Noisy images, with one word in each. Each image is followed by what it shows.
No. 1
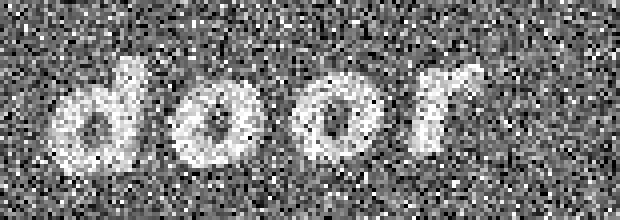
door
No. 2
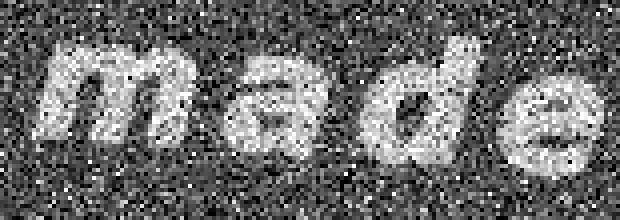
made
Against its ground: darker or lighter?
lighter
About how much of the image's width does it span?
nearly all
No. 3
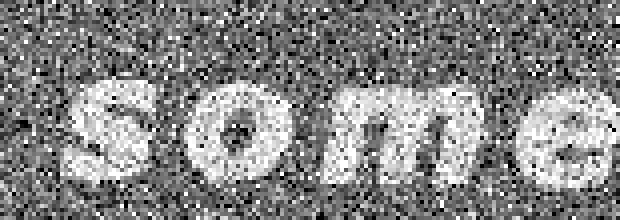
some
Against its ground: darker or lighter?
lighter
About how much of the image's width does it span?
nearly all
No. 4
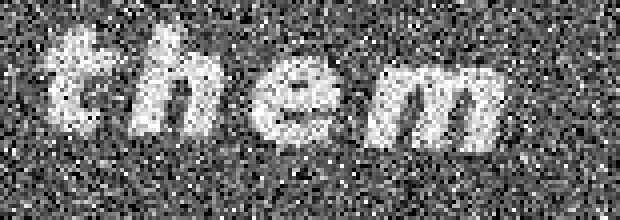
them
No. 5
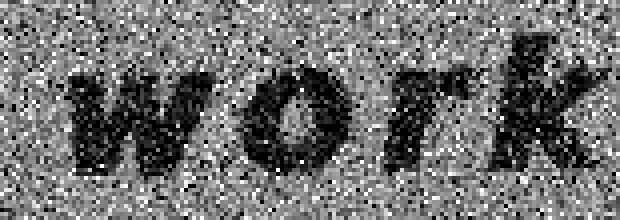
work
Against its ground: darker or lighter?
darker
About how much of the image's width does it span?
nearly all
